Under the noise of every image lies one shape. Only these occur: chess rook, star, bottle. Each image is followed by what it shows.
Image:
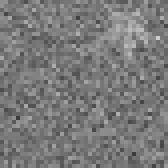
star
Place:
top right
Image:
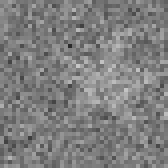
star
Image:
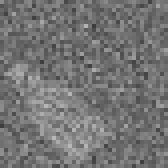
bottle
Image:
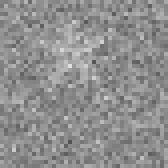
star
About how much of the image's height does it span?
half
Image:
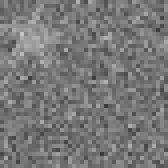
star
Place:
top left
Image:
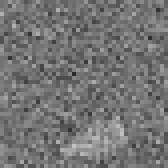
bottle
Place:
bottom middle
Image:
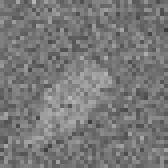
bottle
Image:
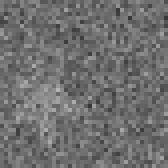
star
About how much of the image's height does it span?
half
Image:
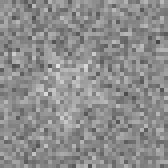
star
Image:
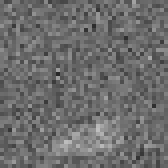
bottle
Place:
bottom middle
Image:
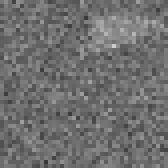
bottle
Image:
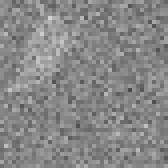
bottle
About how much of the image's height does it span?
half
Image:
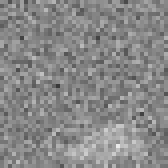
bottle
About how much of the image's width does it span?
half
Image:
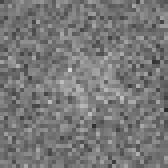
star
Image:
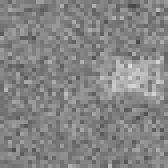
chess rook
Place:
middle right
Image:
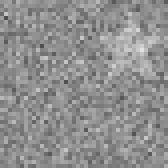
star
